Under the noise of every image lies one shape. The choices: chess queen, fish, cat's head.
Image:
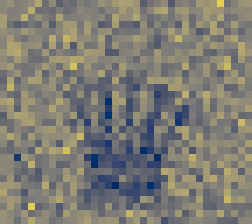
dark chess queen
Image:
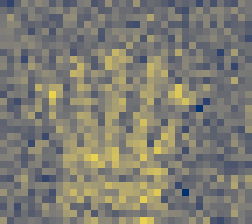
light chess queen
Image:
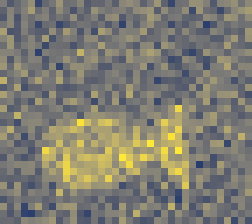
light fish
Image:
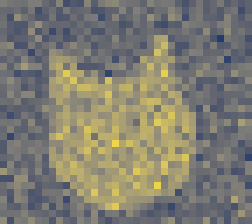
light cat's head
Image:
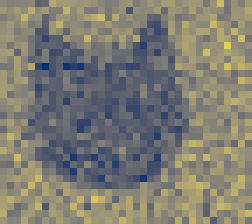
dark cat's head
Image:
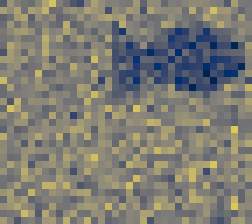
dark fish
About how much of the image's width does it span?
half
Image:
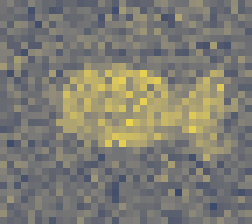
light fish
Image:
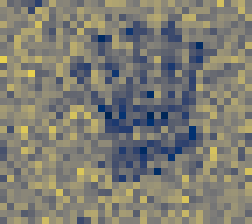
dark chess queen
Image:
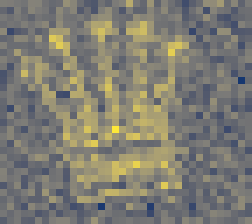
light chess queen
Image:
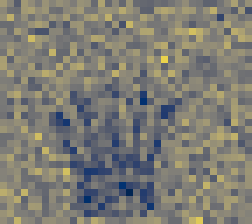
dark chess queen
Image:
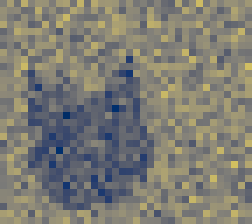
dark cat's head
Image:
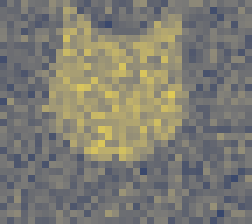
light cat's head
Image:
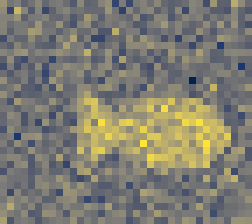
light fish
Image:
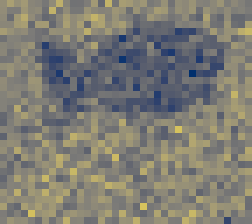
dark fish
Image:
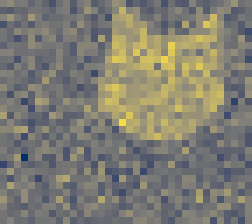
light cat's head
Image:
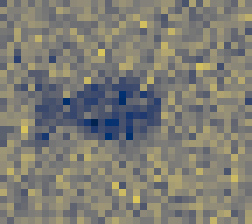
dark fish
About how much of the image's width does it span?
half
